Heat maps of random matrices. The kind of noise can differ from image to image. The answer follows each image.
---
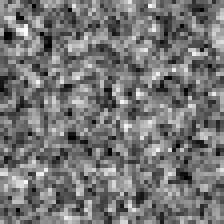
blotchy
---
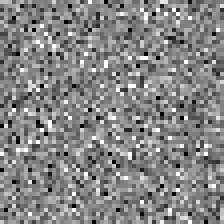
heavy tails
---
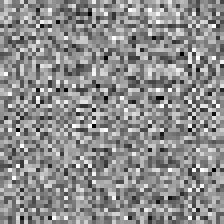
low rank plus noise
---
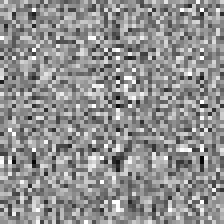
low rank plus noise
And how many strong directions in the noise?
one
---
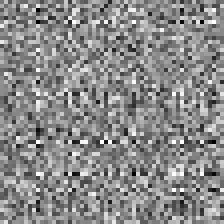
low rank plus noise
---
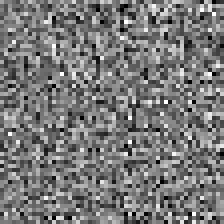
low rank plus noise
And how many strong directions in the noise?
five to eight
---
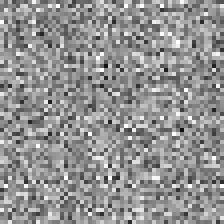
low rank plus noise
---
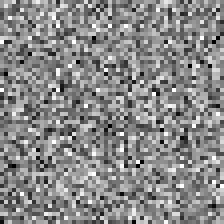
independent entries
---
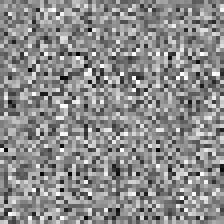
low rank plus noise
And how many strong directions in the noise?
five to eight
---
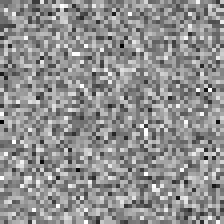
independent entries
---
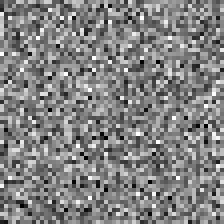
independent entries
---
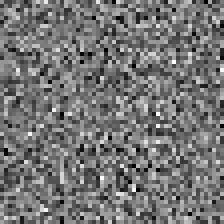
low rank plus noise
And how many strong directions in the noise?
five to eight
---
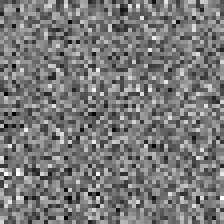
low rank plus noise
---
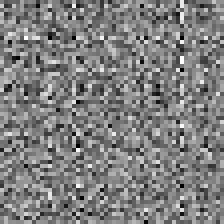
low rank plus noise
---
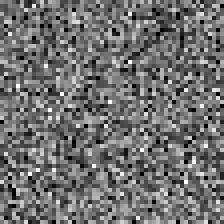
independent entries
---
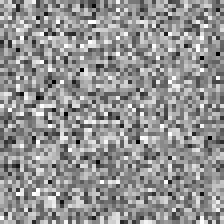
low rank plus noise
